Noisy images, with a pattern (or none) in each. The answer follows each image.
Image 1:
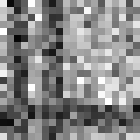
bands of rows crossing bands of columns
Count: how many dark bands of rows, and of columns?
1 and 2
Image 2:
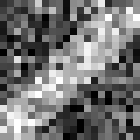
a diagonal band
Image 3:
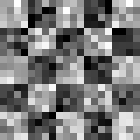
a checkerboard
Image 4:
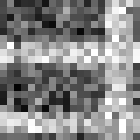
bands of rows crossing bands of columns
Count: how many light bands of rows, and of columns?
2 and 1
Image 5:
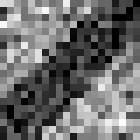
a diagonal band
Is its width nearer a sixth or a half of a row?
a half
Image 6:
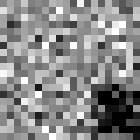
one block
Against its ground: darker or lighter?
darker
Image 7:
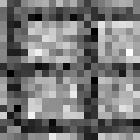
bands of rows crossing bands of columns
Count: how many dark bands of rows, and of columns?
3 and 2
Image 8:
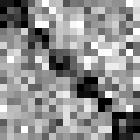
blocks along the diagonal
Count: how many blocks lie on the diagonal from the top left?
6
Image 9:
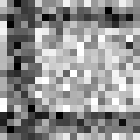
bands of rows crossing bands of columns
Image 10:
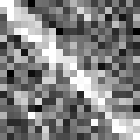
a diagonal band
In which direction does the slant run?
top left to bottom right
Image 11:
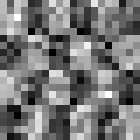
a checkerboard
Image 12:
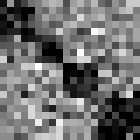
blocks along the diagonal
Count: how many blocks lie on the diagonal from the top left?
4
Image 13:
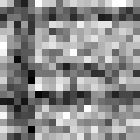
bands of rows crossing bands of columns
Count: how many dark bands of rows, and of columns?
3 and 1
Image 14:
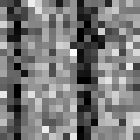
bands of columns
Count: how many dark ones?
2
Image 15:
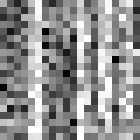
bands of columns
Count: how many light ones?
4
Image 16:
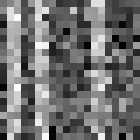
bands of columns
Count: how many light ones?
3
